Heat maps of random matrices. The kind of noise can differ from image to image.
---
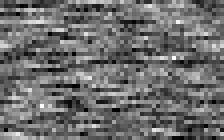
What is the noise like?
streaked along the rows
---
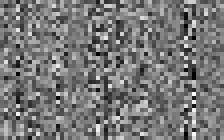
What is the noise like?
columns of uneven size
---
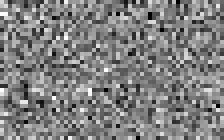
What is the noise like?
low rank plus noise
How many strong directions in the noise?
five to eight
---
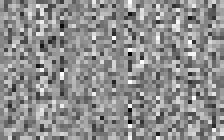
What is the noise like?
columns of uneven size
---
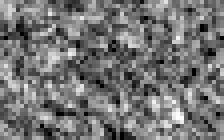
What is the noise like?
blotchy
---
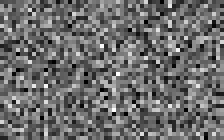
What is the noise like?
independent entries
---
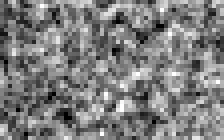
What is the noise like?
blotchy
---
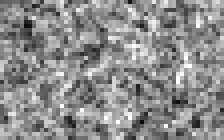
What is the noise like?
blotchy
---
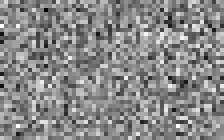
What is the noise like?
low rank plus noise
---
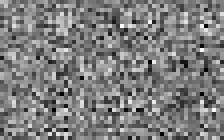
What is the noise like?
low rank plus noise
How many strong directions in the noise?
three or four
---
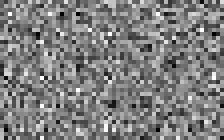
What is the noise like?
low rank plus noise
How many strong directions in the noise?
three or four
